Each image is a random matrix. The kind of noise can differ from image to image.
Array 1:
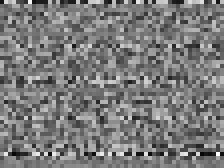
rows of uneven size
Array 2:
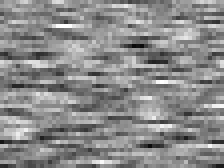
streaked along the rows
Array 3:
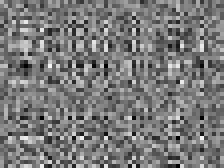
low rank plus noise
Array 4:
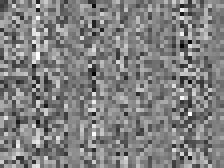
columns of uneven size
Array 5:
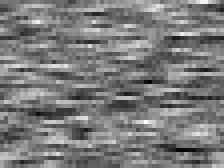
streaked along the rows
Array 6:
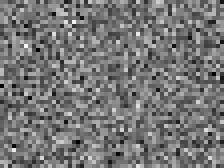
independent entries
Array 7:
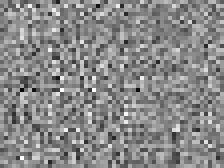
low rank plus noise
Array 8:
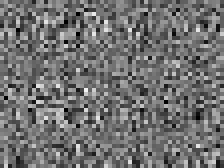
low rank plus noise
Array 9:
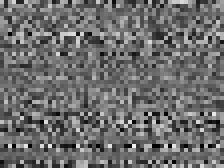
rows of uneven size
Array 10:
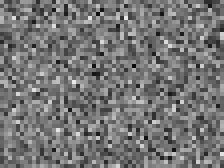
independent entries
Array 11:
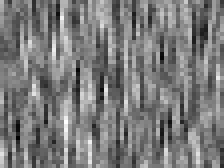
streaked along the columns
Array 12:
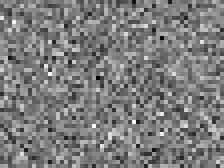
independent entries
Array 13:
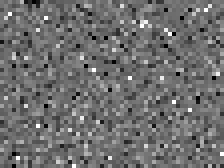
heavy tails
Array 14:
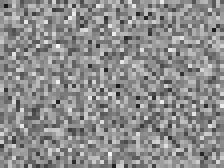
independent entries
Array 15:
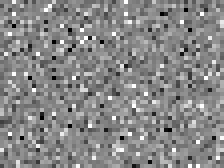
heavy tails
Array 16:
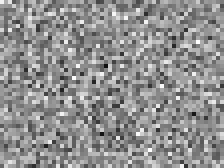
independent entries
